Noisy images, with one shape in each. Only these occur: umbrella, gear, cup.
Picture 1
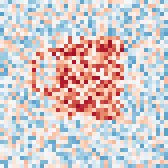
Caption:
red cup
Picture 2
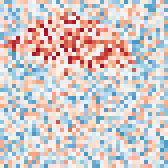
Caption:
red umbrella
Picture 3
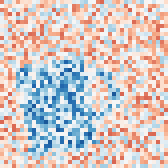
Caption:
blue cup
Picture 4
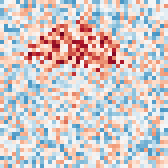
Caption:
red umbrella
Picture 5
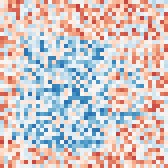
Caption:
blue cup
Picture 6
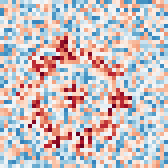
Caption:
red gear
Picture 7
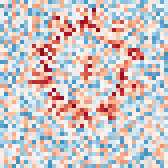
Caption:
red gear
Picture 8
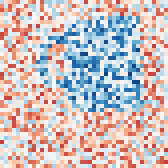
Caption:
blue cup
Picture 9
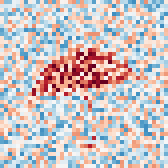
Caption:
red umbrella
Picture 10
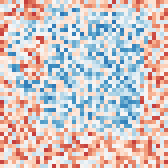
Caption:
blue cup
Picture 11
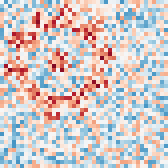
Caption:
red gear
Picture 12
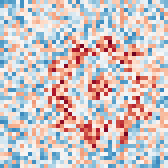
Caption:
red gear
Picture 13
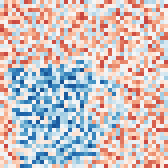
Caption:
blue cup
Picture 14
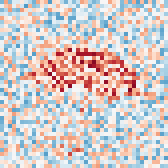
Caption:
red umbrella
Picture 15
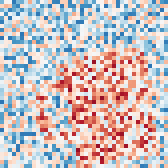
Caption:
red cup
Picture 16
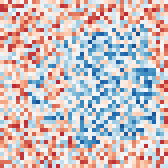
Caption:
blue cup
